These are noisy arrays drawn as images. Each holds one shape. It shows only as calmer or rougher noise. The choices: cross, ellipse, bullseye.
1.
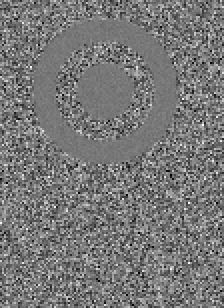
calm bullseye
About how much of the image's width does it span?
two thirds
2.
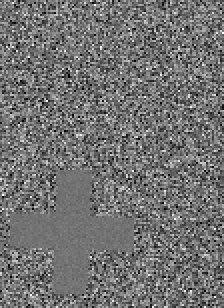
calm cross
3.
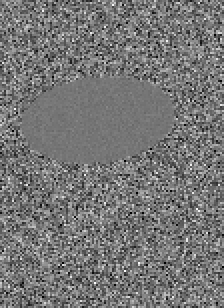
calm ellipse
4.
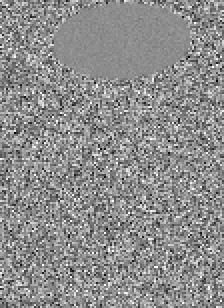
calm ellipse
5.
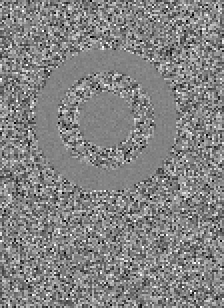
calm bullseye
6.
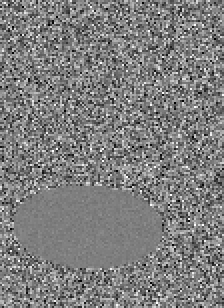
calm ellipse
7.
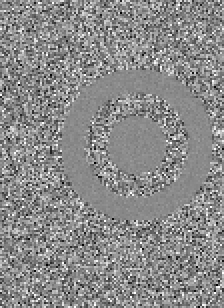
calm bullseye
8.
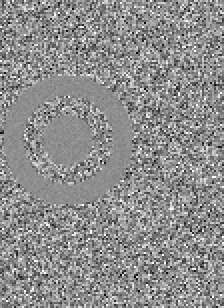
calm bullseye
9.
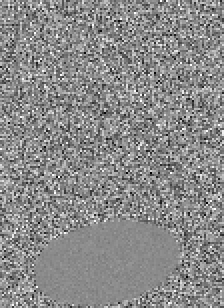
calm ellipse
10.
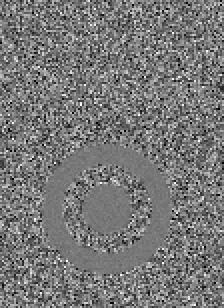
calm bullseye
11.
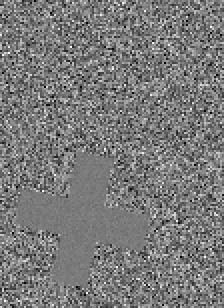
calm cross
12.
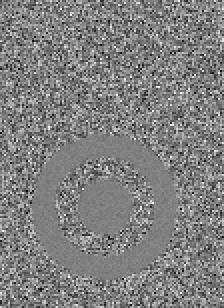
calm bullseye
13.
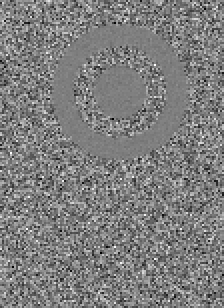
calm bullseye
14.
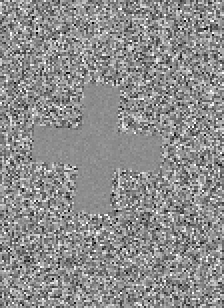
calm cross
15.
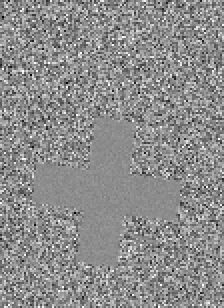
calm cross
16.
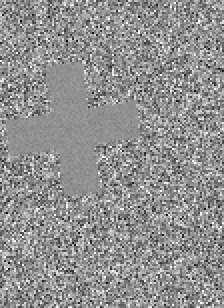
calm cross
